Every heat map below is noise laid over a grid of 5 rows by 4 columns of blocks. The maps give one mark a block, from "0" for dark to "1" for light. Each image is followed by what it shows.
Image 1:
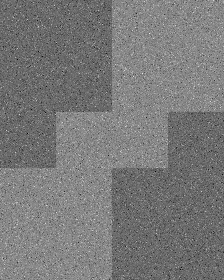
0011
0011
0110
1100
1100
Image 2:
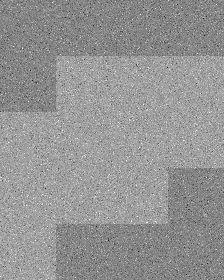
0000
0111
1111
1110
1000
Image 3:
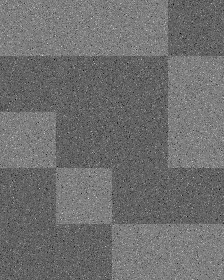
1110
0001
1001
0100
0011
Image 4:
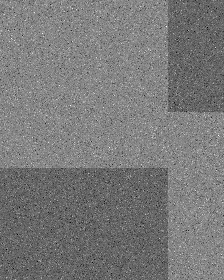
1110
1110
1111
0001
0001
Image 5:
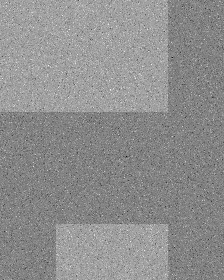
1110
1110
0000
0000
0110
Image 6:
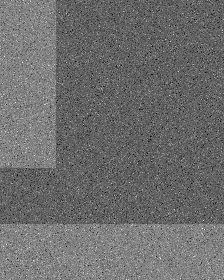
1000
1000
1000
0000
1111
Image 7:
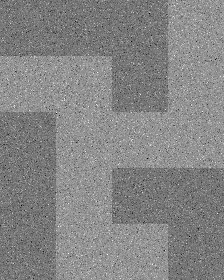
0001
1101
0111
0100
0110
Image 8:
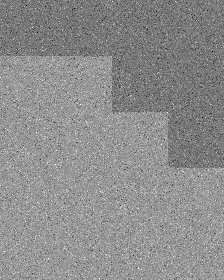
0000
1100
1110
1111
1111
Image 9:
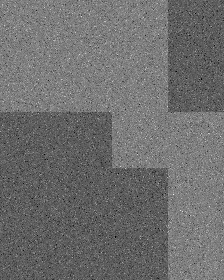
1110
1110
0011
0001
0001
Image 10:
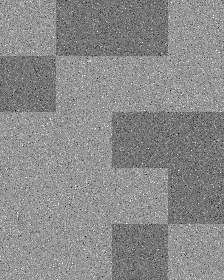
1001
0111
1100
1110
1101
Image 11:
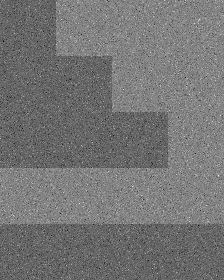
0111
0011
0001
1111
0000
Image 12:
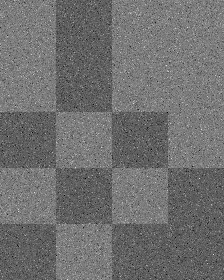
1011
1011
0101
1010
0100
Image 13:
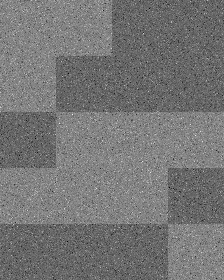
1100
1000
0111
1110
0001
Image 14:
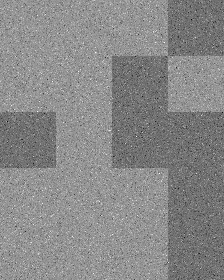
1110
1101
0100
1110
1110
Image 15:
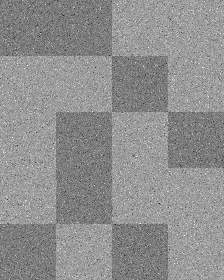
0011
1101
1010
1011
0101
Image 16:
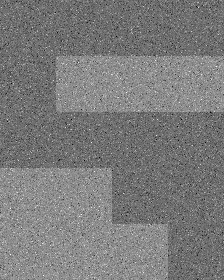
0000
0111
0000
1100
1110
